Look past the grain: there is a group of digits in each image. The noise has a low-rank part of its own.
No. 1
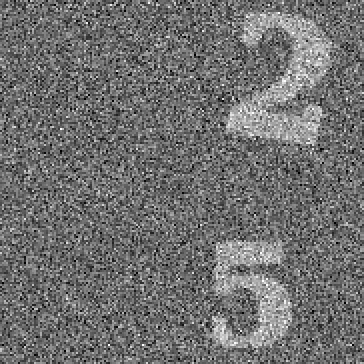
top right: 2; bottom right: 5
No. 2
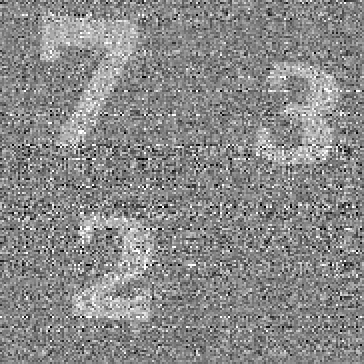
top left: 7; top right: 3; bottom left: 2
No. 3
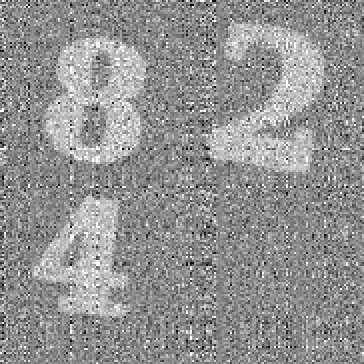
top left: 8; top right: 2; bottom left: 4
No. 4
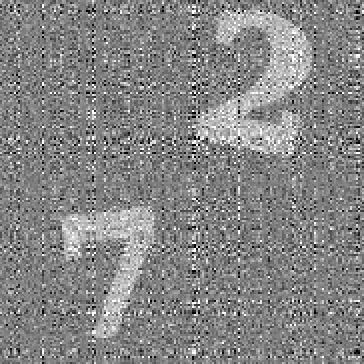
top right: 2; bottom left: 7
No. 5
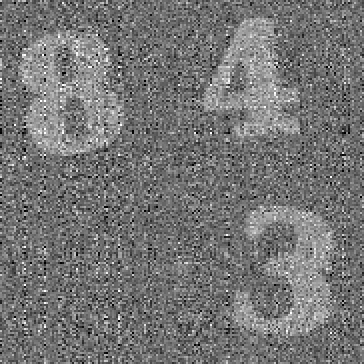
top left: 8; top right: 4; bottom right: 3
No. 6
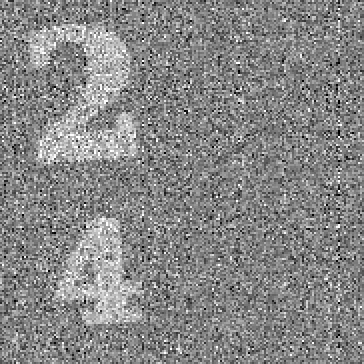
top left: 2; bottom left: 4
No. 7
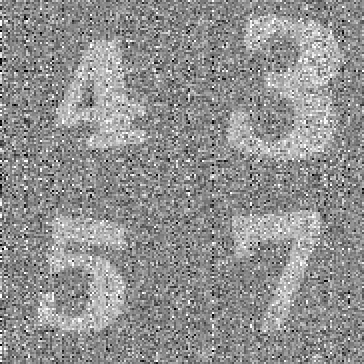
top left: 4; top right: 3; bottom left: 5; bottom right: 7
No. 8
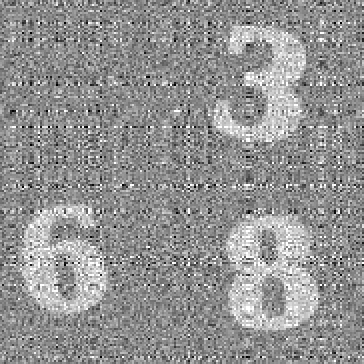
top right: 3; bottom left: 6; bottom right: 8
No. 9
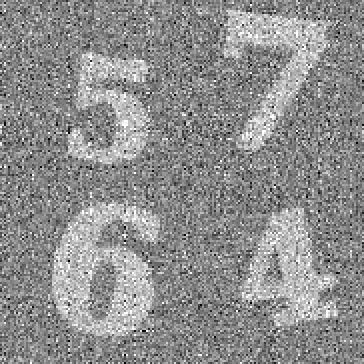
top left: 5; top right: 7; bottom left: 6; bottom right: 4
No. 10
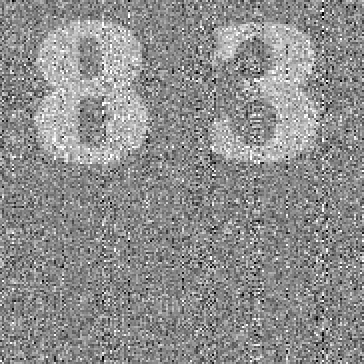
top left: 8; top right: 3
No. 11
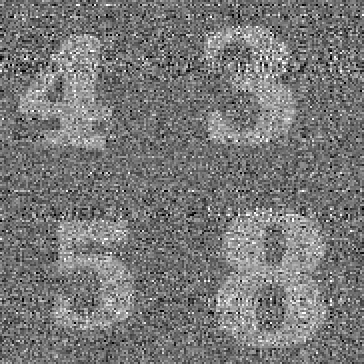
top left: 4; top right: 3; bottom left: 5; bottom right: 8
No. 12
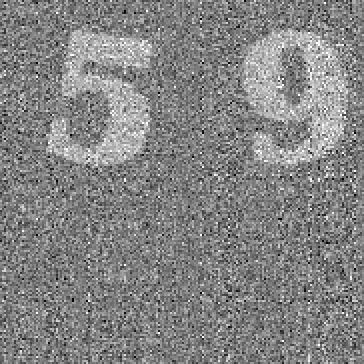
top left: 5; top right: 9
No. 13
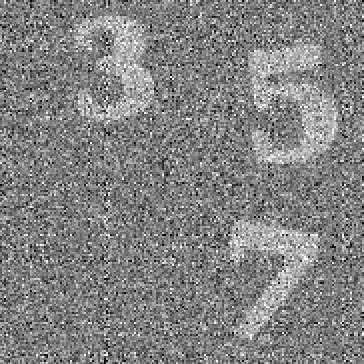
top left: 3; top right: 5; bottom right: 7
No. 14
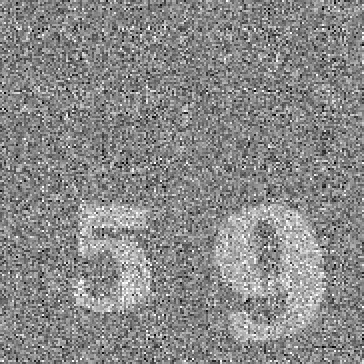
bottom left: 5; bottom right: 9
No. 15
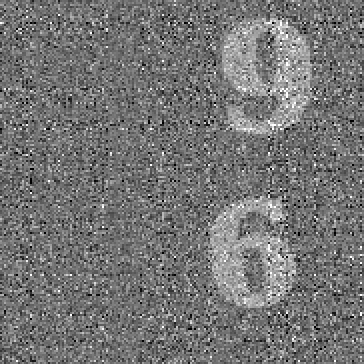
top right: 9; bottom right: 6
